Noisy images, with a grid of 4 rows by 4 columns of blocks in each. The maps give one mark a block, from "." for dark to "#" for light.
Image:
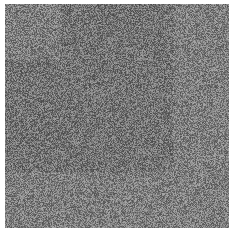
# . . #
. . . #
. . . #
# # # #
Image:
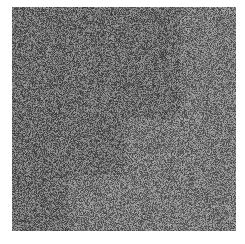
. . . #
. . . #
. . # #
. # # #
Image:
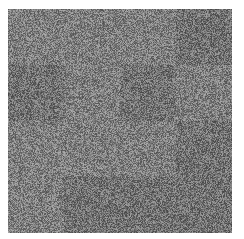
# # # .
. # . #
# # # .
# . . .
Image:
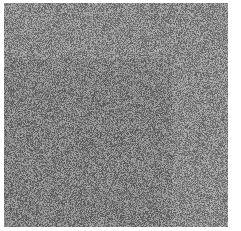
# # # #
. . . #
. . . #
. . . #
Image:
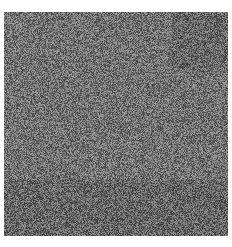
# # # .
# # # #
# # # #
. . . .
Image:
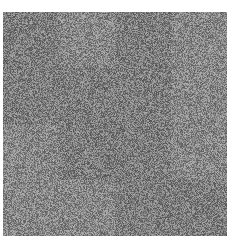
. # . #
. . . #
# . . #
# # . .
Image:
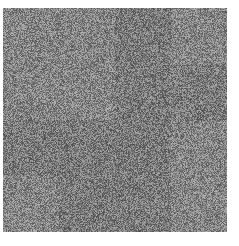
# # . #
# # . .
. . . #
# . . #
